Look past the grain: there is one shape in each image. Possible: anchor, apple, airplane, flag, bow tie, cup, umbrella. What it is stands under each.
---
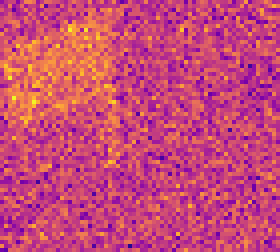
flag
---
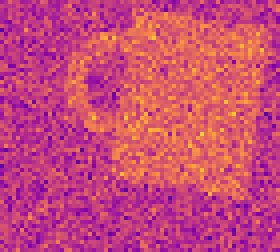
cup
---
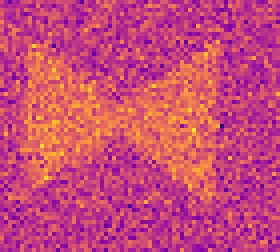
bow tie
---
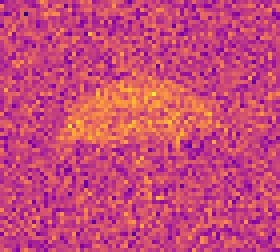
umbrella
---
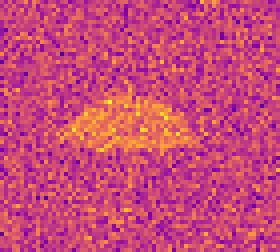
umbrella
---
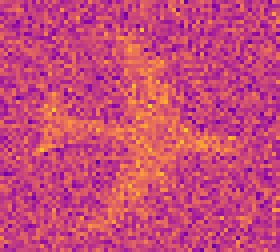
airplane
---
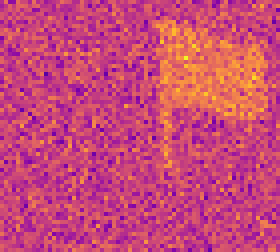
flag
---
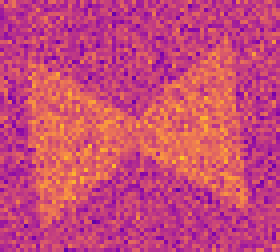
bow tie
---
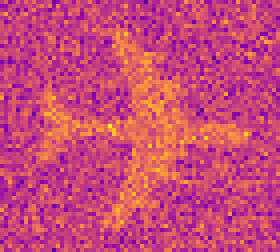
airplane
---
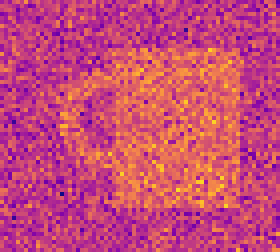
cup
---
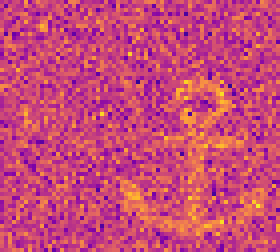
anchor
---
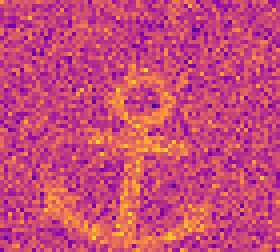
anchor
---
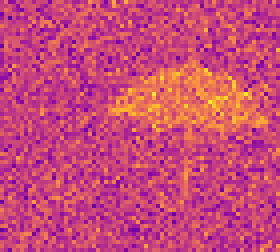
umbrella
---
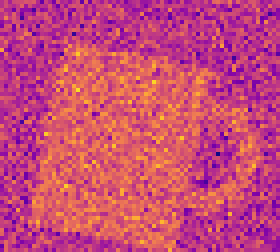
cup
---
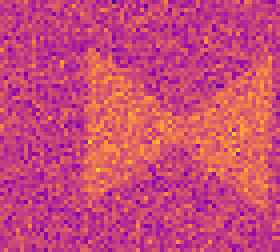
bow tie
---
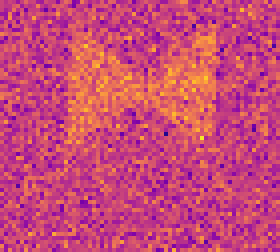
bow tie
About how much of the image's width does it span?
half
